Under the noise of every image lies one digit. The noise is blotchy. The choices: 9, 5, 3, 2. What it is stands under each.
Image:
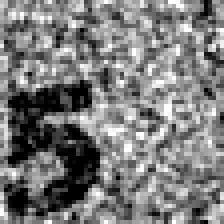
5
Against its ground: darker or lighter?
darker
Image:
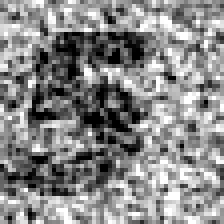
5
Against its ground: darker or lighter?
darker
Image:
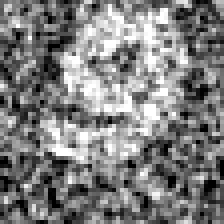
9
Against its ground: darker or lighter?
lighter
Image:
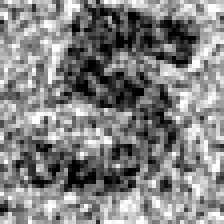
5
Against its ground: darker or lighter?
darker
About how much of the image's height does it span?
nearly all
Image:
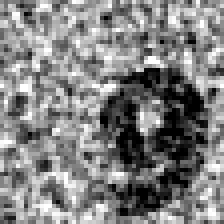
9
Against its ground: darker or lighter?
darker
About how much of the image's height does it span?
two thirds
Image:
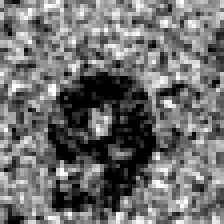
9
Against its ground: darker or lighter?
darker
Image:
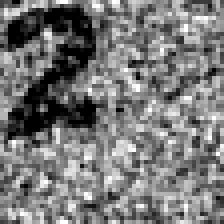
2
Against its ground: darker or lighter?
darker
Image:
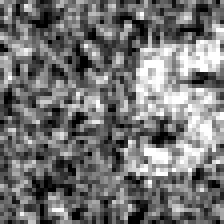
5
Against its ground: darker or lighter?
lighter
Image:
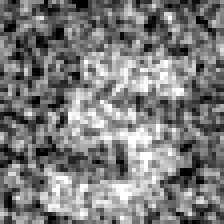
5
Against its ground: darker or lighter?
lighter
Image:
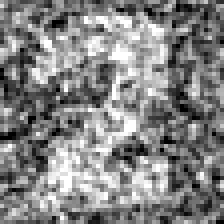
2
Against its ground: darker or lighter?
lighter
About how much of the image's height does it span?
nearly all
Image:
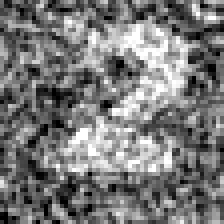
2
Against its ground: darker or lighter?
lighter
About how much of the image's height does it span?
two thirds
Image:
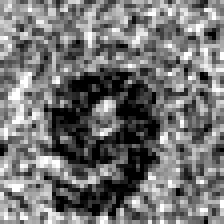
9
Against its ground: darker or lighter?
darker
